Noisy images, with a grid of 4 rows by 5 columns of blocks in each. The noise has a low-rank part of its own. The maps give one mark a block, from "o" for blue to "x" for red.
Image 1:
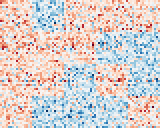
x o x x x
x x x o o
x x o x o
x o o o x
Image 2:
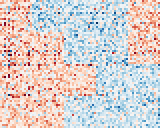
x o o o x
x x o o x
x x x o o
x x o o o
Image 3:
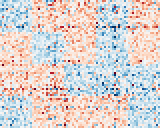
o x x o x
x o x o x
x x o o o
o x x x o
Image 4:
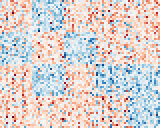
x o x x x
o x o x x
x o x o o
x x x x o
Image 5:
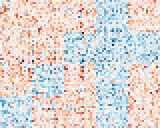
x x x o x
x x o o o
x o x o x
o x x o x
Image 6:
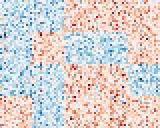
o o x x x
o x o o x
o o x x o
x o x x x
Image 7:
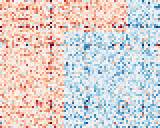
x x x x o
x x o o o
x x o o o
x x o o o
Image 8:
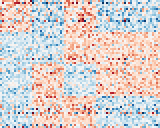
x o x o o
o o x x x
o x o x x
o x x o o
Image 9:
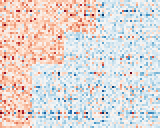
x x x o o
x x o o o
x o o o o
x o o o o
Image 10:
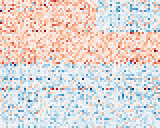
x x x o o
x x x x x
o o o o o
o o o o o
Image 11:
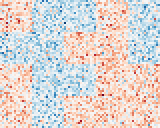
x o o x o
o o x x o
x o o x x
x o x x x
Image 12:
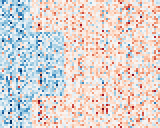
o x x x x
o o x x x
o o x x x
o x x x x
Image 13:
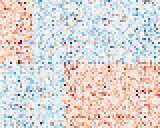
x o o o o
x o o o o
o o x x x
o o x x x
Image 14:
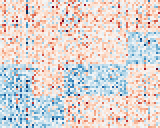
x x x x x
x x x x o
o x o o x
o o x x x
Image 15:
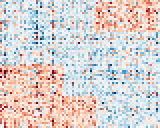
o o o x x
o o o o o
x x o o o
x x x o o
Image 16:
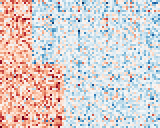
x o o o o
x o o o o
x x o o o
x x o o o
